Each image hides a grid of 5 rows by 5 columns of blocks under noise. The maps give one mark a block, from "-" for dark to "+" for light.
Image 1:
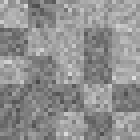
+-+++
-++-+
+-+-+
---+-
--+-+
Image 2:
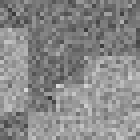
-----
+----
+--++
+-+++
-++++
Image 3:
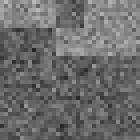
++-++
--+++
-----
-----
-----
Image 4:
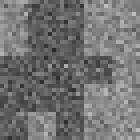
+--++
+--++
----+
---++
-+-++
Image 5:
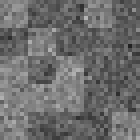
+--+-
-+---
+-+--
+++--
+---+
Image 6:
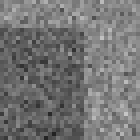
+++++
---++
---++
---++
---++
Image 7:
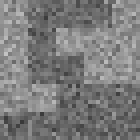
+---+
+-+++
+--++
++---
-----
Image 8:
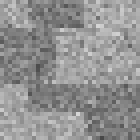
+--++
--+++
--+++
+----
+++--
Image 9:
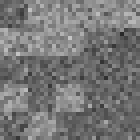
-++++
+++--
-----
+-+--
-+---
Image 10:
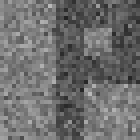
++---
++-+-
++---
++-++
++-++
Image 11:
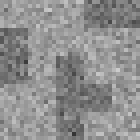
+++--
-++++
-+-++
++--+
++-++
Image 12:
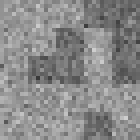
+++--
++-+-
+--+-
+++++
+++-+
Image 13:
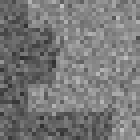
-++++
--+++
--+++
-++++
----+
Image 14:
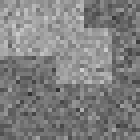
+++--
++++-
--++-
-----
-----
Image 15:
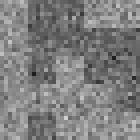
+--++
+----
+-+--
++++-
+-+++
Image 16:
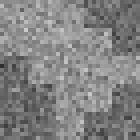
+++--
++++-
-++++
--++-
--+--
